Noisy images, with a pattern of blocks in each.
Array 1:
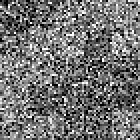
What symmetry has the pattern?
mirrored about the diagonal from the top left
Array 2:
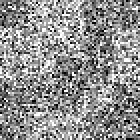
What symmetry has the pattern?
mirrored about the diagonal from the top left
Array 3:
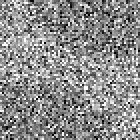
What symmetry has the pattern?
the same after a half turn
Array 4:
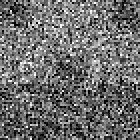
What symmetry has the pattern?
left and right mirror each other
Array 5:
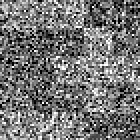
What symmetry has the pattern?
top and bottom mirror each other
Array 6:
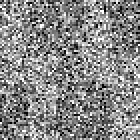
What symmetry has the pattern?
the same after a half turn
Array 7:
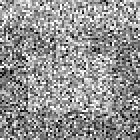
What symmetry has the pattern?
left and right mirror each other
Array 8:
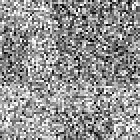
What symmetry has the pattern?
mirrored about the diagonal from the bottom left
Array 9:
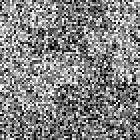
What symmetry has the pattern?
no symmetry
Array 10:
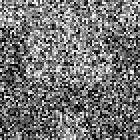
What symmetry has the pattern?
left and right mirror each other
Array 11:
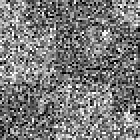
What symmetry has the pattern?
mirrored about the diagonal from the bottom left
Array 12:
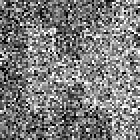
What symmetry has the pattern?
top and bottom mirror each other
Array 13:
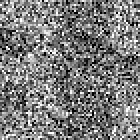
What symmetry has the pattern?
top and bottom mirror each other
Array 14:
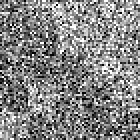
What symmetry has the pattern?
mirrored about the diagonal from the bottom left
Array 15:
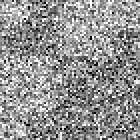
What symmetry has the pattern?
mirrored about the diagonal from the top left
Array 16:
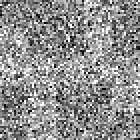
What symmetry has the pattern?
the same after a half turn
